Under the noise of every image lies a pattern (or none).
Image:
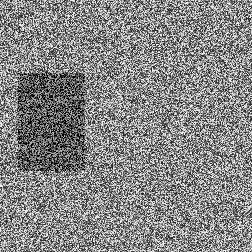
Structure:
one block
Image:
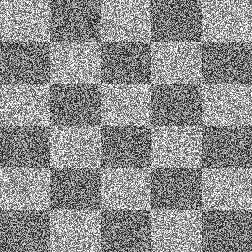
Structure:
a checkerboard
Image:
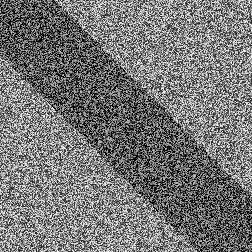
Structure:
a diagonal band
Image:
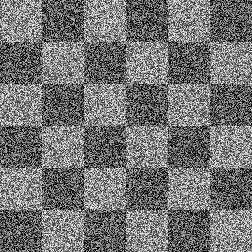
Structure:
a checkerboard
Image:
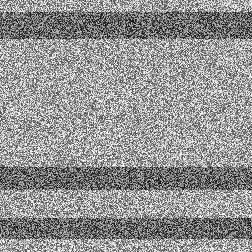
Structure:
bands of rows
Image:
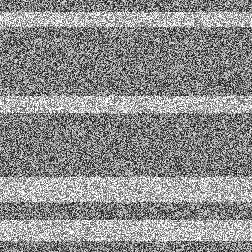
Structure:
bands of rows
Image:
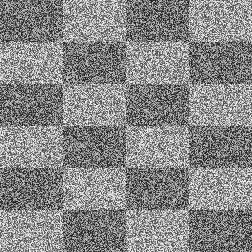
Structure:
a checkerboard
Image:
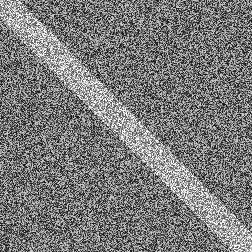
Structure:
a diagonal band
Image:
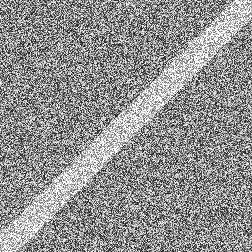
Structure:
a diagonal band
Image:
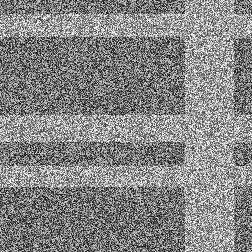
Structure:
bands of rows crossing bands of columns
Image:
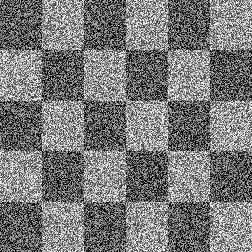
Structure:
a checkerboard
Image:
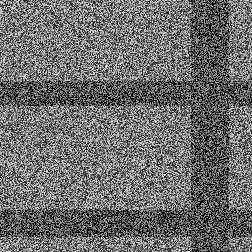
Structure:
bands of rows crossing bands of columns
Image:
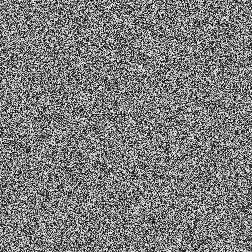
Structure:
only noise
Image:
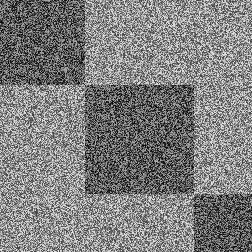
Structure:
blocks along the diagonal
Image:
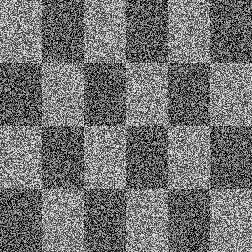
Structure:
a checkerboard
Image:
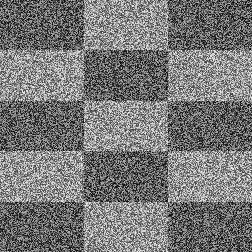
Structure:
a checkerboard
